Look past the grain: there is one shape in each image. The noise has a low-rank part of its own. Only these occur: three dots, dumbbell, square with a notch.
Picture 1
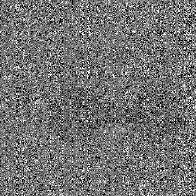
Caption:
dark dumbbell
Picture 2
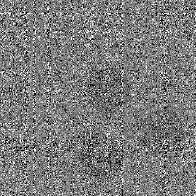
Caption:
dark three dots
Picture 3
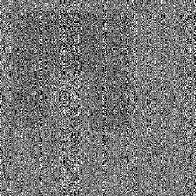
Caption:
dark square with a notch
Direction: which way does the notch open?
down
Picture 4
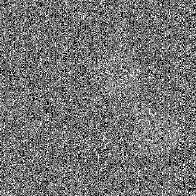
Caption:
light dumbbell
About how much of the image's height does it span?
half
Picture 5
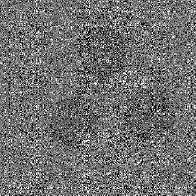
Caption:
dark three dots
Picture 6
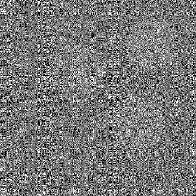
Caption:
light three dots
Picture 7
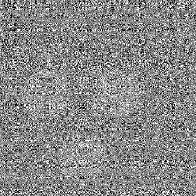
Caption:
light three dots
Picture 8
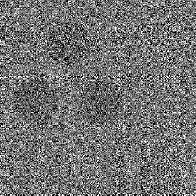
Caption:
dark three dots
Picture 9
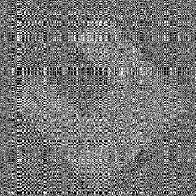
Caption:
light square with a notch
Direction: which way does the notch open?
up and left
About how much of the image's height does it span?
nearly all
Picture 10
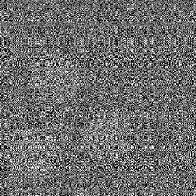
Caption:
light three dots
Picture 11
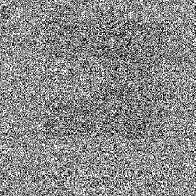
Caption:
dark square with a notch
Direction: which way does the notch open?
left
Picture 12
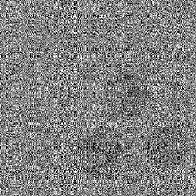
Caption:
dark three dots
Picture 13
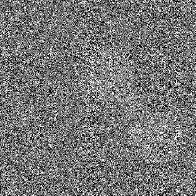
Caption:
light dumbbell
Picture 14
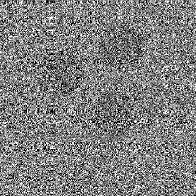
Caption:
dark three dots
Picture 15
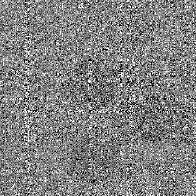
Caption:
dark three dots
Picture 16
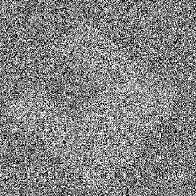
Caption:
light square with a notch
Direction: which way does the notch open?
up and left
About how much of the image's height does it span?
nearly all
